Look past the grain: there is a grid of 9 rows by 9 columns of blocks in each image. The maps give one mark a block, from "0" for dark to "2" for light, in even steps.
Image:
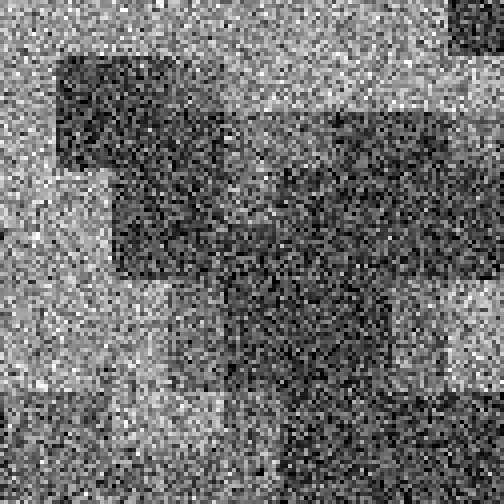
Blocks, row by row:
222222220
200122222
200011001
220010000
220000000
222100012
222100012
112210000
111110000
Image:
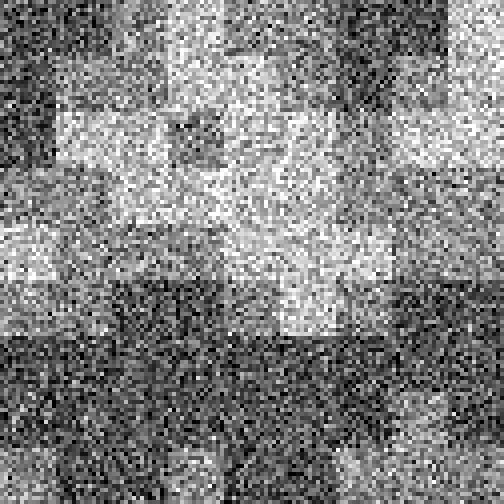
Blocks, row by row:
001211002
011221012
022122122
112222111
211122211
110012100
000000000
000000010
100100111
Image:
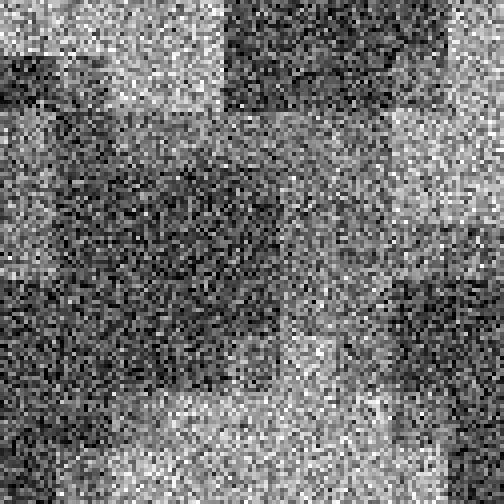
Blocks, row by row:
222200002
012200012
101111122
100001122
100001111
000001100
000012100
001222210
012222220
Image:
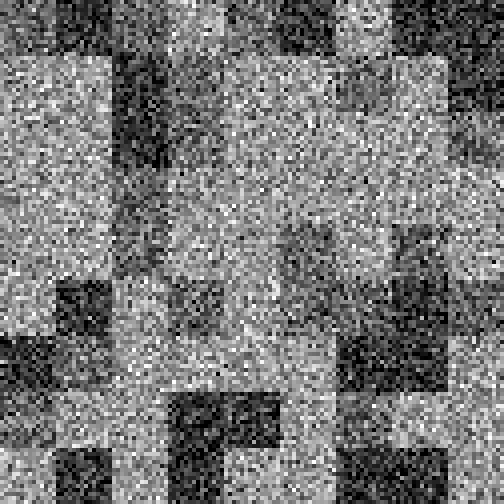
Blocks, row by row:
101210200
220122120
220122221
221222222
221221212
202121101
012222002
122002122
202022002
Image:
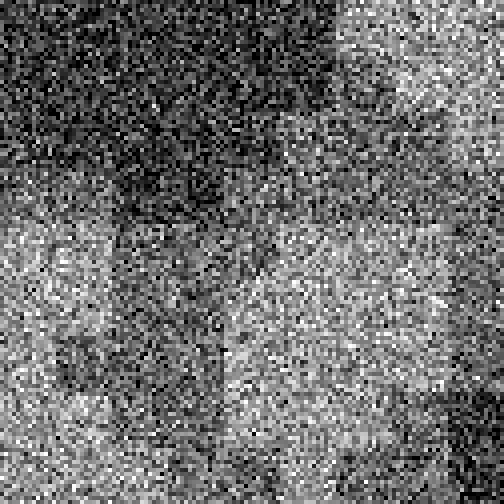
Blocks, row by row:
000000222
000000122
000001112
110011111
221112221
221122221
211122221
221122210
222112110
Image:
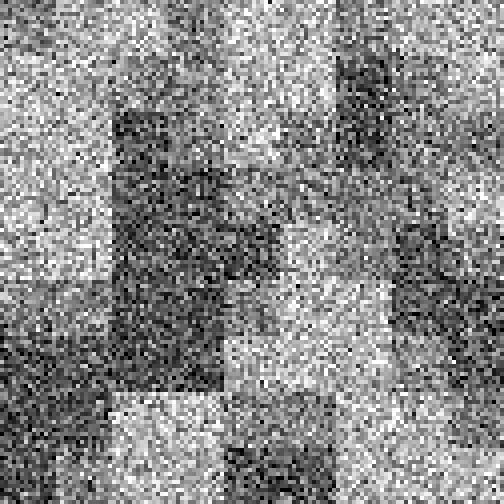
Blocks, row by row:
122122122
221122012
220121011
220011112
220002101
110012200
000022210
002211221
012200222
